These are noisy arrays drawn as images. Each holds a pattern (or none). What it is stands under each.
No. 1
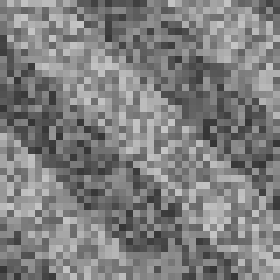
diagonal stripes
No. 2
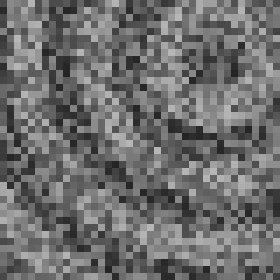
rings round one point
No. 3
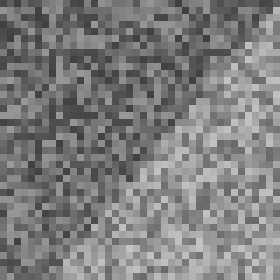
a sharp edge
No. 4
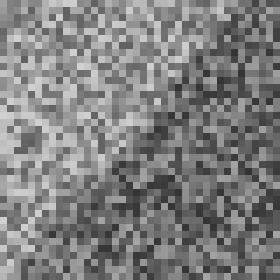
a sharp edge
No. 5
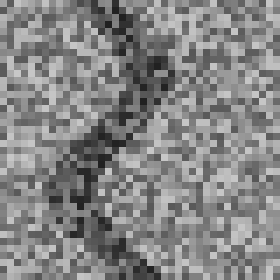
a wavy band
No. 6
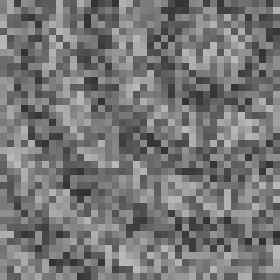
rings round one point
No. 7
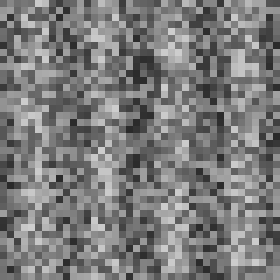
vertical stripes
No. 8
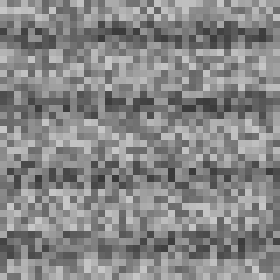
horizontal stripes
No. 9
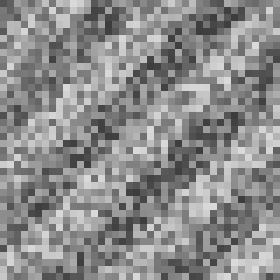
diagonal stripes
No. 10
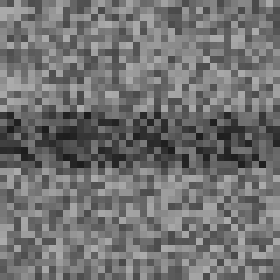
one horizontal stripe
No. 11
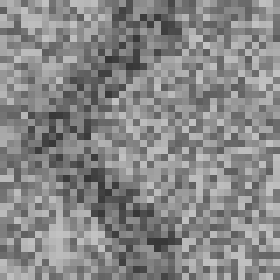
a wavy band
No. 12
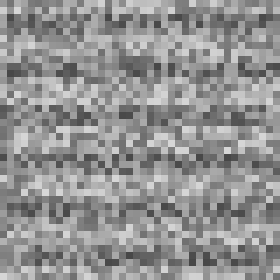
horizontal stripes
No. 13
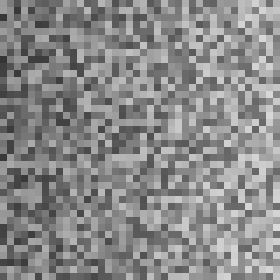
a smooth slope
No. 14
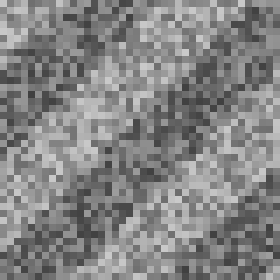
diagonal stripes
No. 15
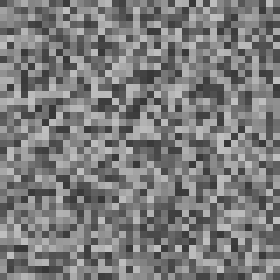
only noise
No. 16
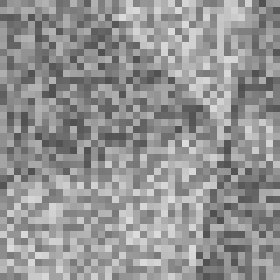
spokes from one point
